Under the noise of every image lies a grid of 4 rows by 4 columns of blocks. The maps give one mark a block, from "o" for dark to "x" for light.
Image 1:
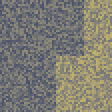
ooox
ooox
ooxx
ooxx
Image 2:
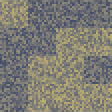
xooo
ooxx
oxxo
oxxx
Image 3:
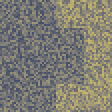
ooxx
ooox
ooox
ooxx
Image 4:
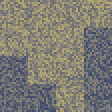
xxxx
xxxo
oxxo
ooxo
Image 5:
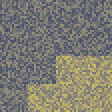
oooo
oooo
ooxx
oxxx
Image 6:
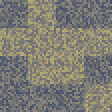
oxoo
xxxx
oxxo
ooox
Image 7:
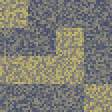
xooo
ooxo
xxxo
ooox
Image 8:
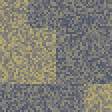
xooo
xxoo
xxoo
ooox
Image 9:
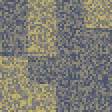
oxox
oxoo
xooo
xxoo
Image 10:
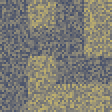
oxox
ooox
oxoo
oxxx
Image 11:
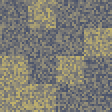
oxoo
ooox
xoxo
xxoo
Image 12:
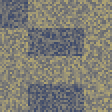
oxxx
xoox
xxxx
xoox
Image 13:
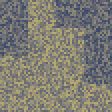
oxoo
oxxo
xxxo
xxxx
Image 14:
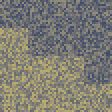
oooo
xooo
xxxo
xxxx
